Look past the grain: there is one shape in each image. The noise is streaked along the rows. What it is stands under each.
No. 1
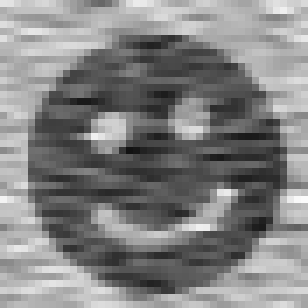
smiling face
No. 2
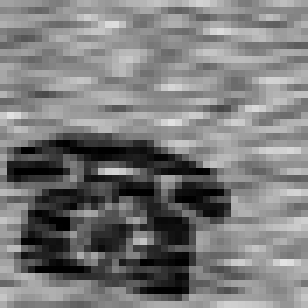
telephone
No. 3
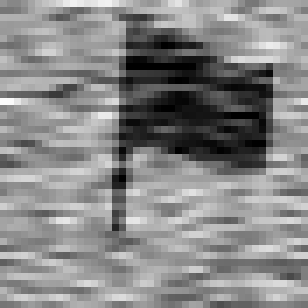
flag
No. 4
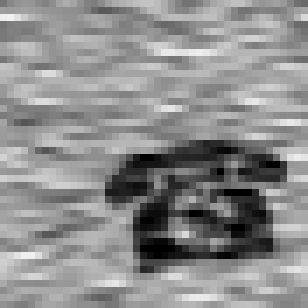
telephone
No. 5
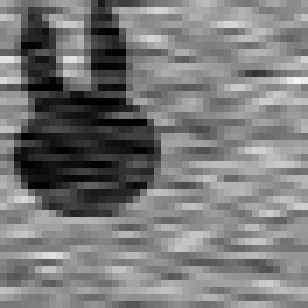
rabbit's head
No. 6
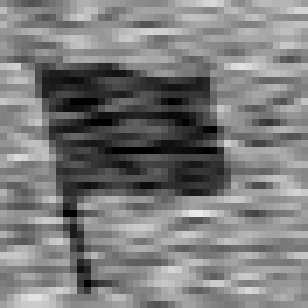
flag
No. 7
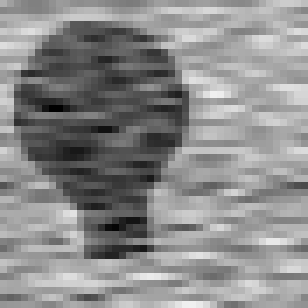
light bulb
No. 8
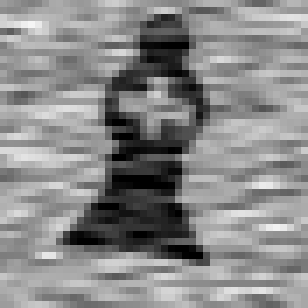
chess bishop
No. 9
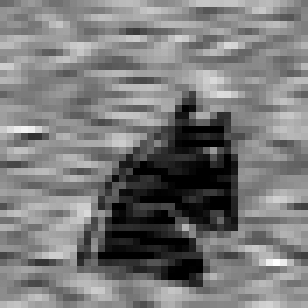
chess knight
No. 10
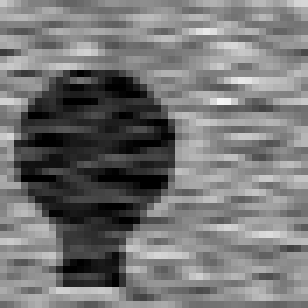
light bulb
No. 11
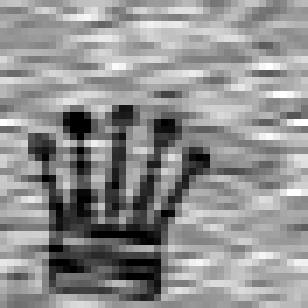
chess queen
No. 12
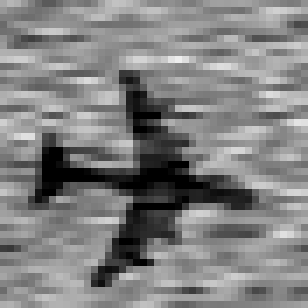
airplane
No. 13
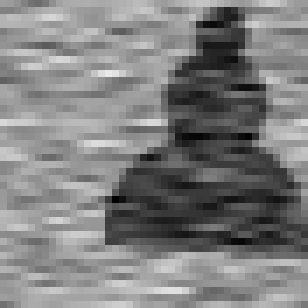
chess pawn
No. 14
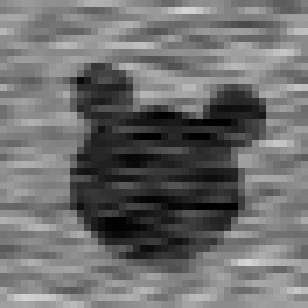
bear's head
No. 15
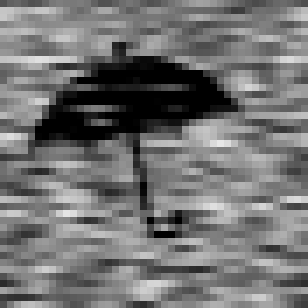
umbrella
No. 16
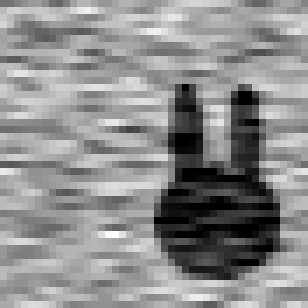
rabbit's head
